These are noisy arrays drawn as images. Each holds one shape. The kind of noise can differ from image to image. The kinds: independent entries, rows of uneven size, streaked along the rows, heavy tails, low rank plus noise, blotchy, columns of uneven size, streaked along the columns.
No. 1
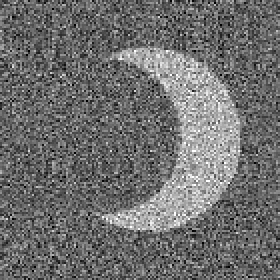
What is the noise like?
low rank plus noise
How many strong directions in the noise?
five to eight
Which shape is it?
crescent
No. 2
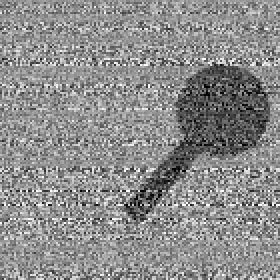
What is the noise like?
rows of uneven size
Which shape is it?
lollipop
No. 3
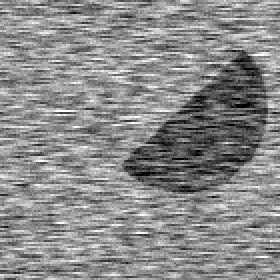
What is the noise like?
streaked along the rows
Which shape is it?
half disc
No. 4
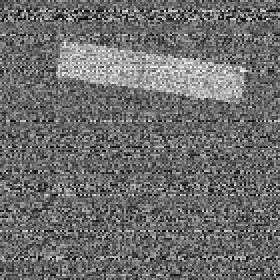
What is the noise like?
rows of uneven size
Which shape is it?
bar
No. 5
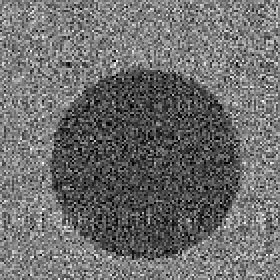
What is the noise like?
low rank plus noise
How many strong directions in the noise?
five to eight
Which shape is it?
disc
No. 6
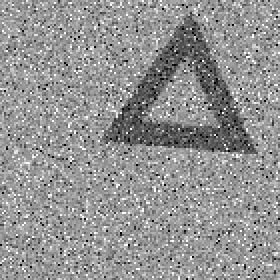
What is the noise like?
heavy tails
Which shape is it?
triangle frame
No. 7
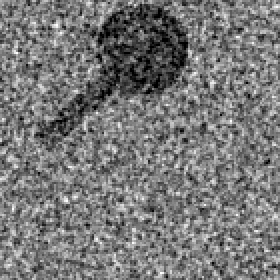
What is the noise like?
blotchy
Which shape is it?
lollipop
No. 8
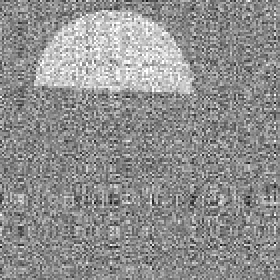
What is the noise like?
low rank plus noise
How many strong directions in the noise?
three or four
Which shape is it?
half disc
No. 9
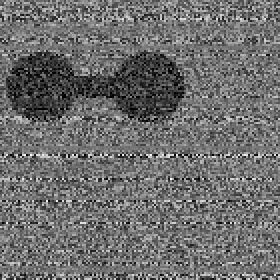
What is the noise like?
rows of uneven size
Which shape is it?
dumbbell
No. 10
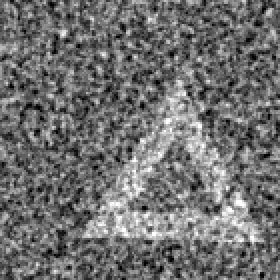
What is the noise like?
blotchy
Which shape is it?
triangle frame
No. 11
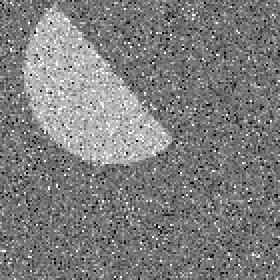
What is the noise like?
heavy tails
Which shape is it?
half disc
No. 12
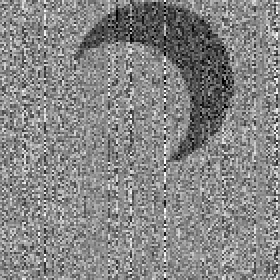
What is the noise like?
columns of uneven size
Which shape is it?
crescent
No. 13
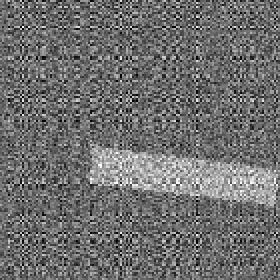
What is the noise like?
low rank plus noise
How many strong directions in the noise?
one
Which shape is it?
bar
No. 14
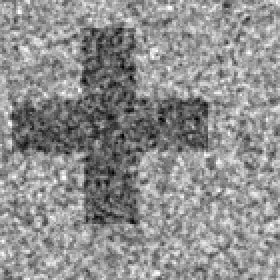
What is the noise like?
blotchy
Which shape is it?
cross
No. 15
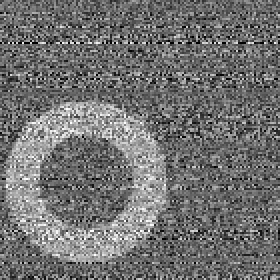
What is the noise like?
rows of uneven size
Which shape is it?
ring
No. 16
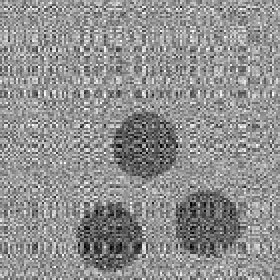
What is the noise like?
low rank plus noise
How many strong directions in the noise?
one
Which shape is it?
three dots
